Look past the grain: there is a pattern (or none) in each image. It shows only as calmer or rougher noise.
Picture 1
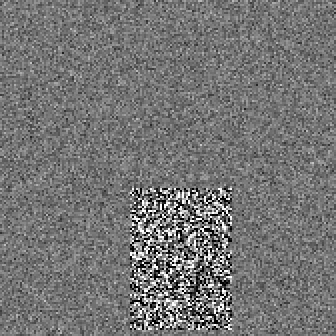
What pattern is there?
one block
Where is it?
bottom middle
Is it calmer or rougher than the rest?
rougher
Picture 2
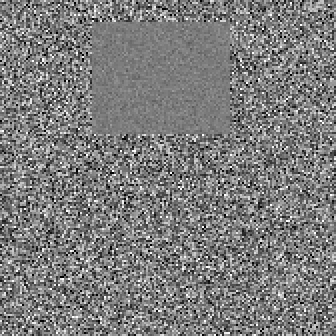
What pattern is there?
one block
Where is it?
top middle
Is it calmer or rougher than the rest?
calmer
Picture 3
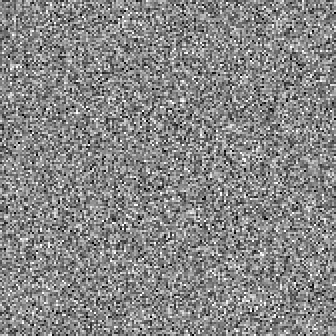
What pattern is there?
only noise
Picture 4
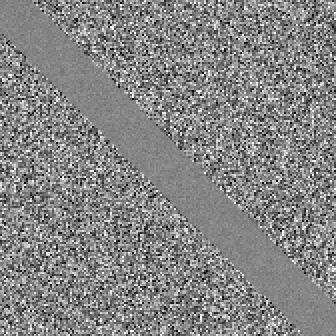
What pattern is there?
a diagonal band
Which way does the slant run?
top left to bottom right
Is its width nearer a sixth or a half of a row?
a sixth
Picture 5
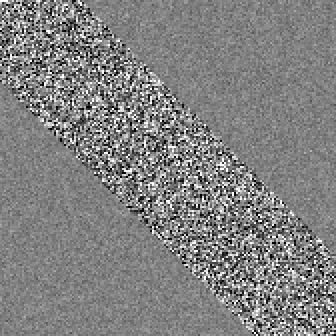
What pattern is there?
a diagonal band
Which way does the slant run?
top left to bottom right
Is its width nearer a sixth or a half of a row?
a half
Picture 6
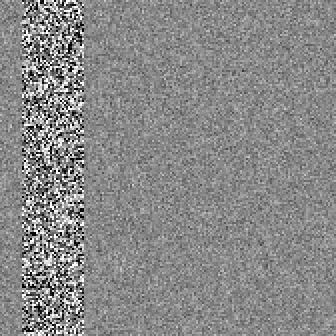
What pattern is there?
one band of columns
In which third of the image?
left
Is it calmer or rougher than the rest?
rougher
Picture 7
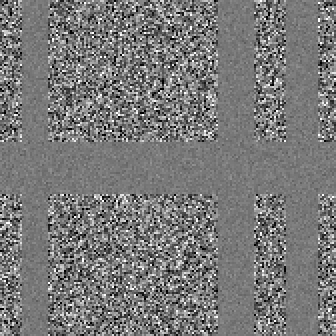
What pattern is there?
bands of rows crossing bands of columns
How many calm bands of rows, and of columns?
1 and 3
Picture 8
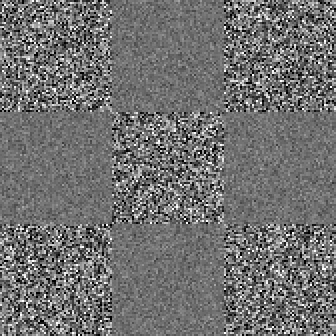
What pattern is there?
a checkerboard
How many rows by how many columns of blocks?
3 by 3
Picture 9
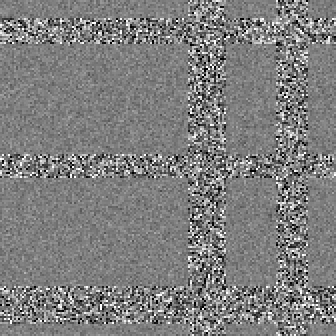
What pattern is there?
bands of rows crossing bands of columns
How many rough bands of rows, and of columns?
3 and 2
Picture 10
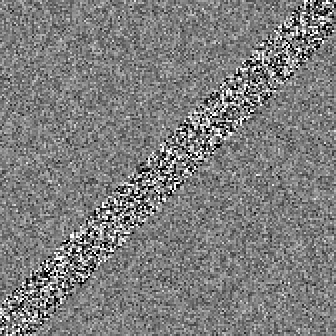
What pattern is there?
a diagonal band
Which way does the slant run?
bottom left to top right
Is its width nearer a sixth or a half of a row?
a sixth
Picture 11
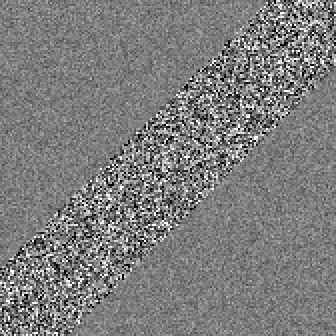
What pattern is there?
a diagonal band
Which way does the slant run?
bottom left to top right
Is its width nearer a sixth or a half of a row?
a half
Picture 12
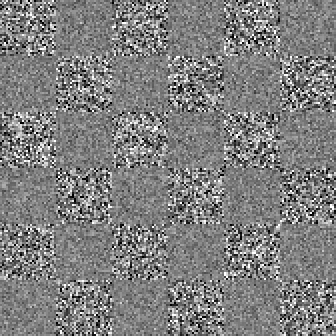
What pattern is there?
a checkerboard
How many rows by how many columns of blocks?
6 by 6
